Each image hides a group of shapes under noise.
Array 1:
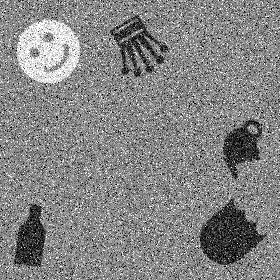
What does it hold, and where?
top left: light smiling face; top middle: dark chess queen; middle right: dark teapot; bottom left: dark bottle; bottom right: dark ghost
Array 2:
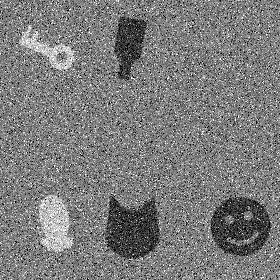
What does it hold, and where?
top left: light key; top middle: dark bottle; bottom left: light footprint; bottom middle: dark cat's head; bottom right: dark smiling face
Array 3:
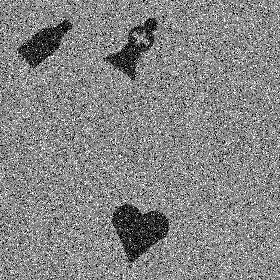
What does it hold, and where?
top left: dark bottle; top middle: dark chess bishop; bottom middle: dark heart
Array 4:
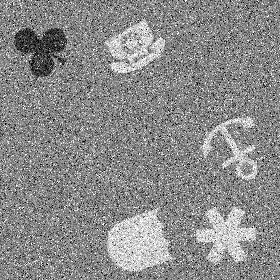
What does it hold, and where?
top left: dark club; top middle: light telephone; middle right: light anchor; bottom middle: light ghost; bottom right: light asterisk
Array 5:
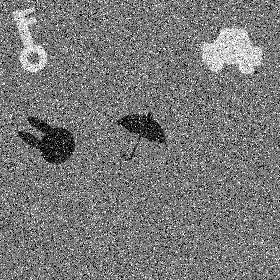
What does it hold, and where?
top left: light key; top right: light car; middle left: dark rabbit's head; centre: dark umbrella
